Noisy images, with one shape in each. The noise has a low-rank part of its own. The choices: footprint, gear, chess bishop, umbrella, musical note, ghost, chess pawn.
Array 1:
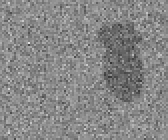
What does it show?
dark footprint
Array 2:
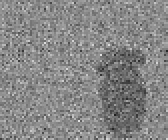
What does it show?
dark footprint
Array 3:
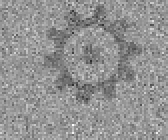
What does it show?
dark gear
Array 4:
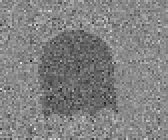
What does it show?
dark ghost
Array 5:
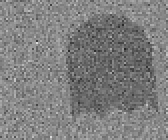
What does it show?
dark ghost
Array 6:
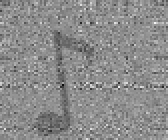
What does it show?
dark musical note
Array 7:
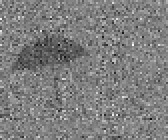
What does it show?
dark umbrella
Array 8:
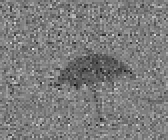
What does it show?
dark umbrella
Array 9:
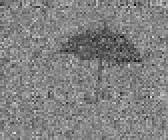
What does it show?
dark umbrella
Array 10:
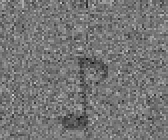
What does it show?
dark musical note
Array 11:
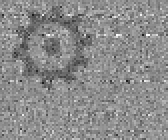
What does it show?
dark gear
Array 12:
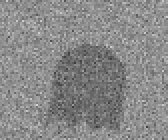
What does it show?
dark ghost
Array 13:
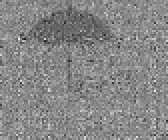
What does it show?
dark umbrella
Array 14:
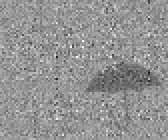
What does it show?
dark umbrella
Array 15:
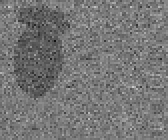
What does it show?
dark footprint
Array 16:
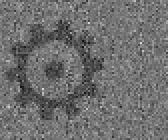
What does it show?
dark gear
